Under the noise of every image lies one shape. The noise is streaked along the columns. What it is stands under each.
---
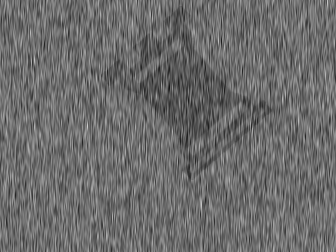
dark chess rook
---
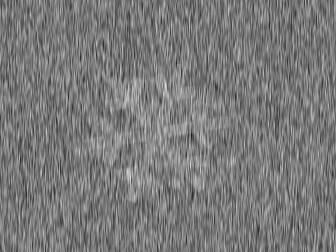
light snowflake
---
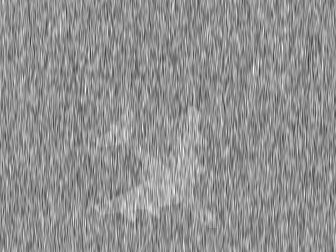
light airplane
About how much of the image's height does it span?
half
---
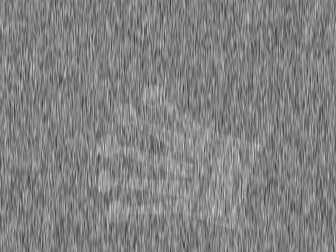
light chess queen
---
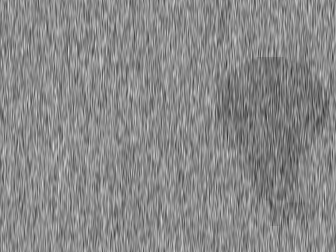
dark pear
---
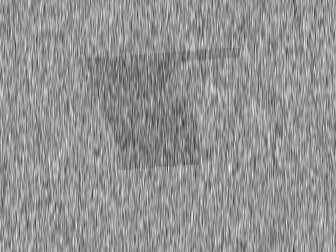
dark flag
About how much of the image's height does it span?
half
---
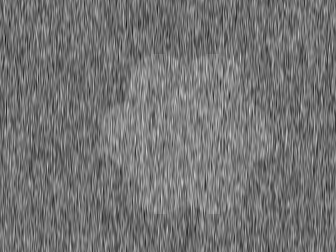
light flower
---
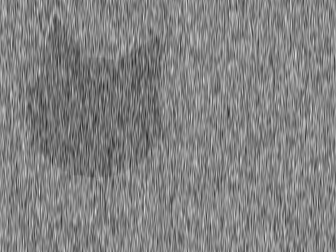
dark cat's head
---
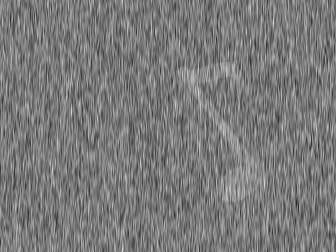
light musical note
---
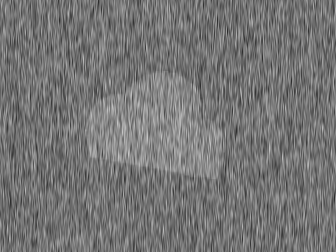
light cloud, centre
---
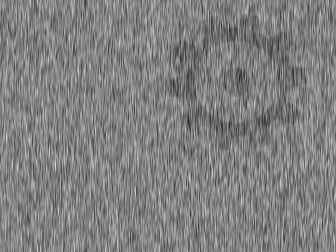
dark gear
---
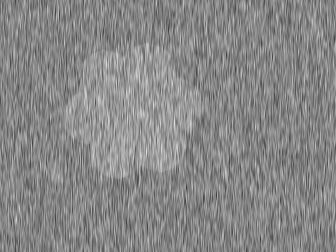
light flower
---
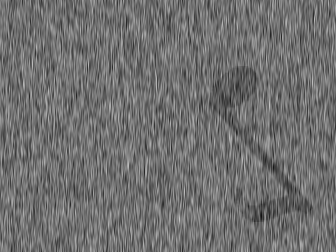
dark musical note
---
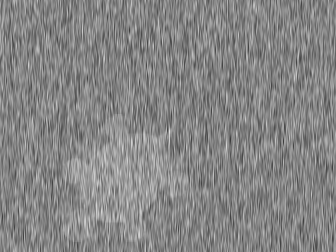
light turtle
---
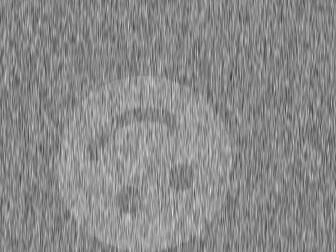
light smiling face
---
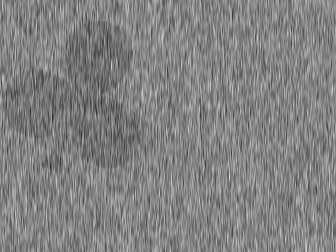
dark club
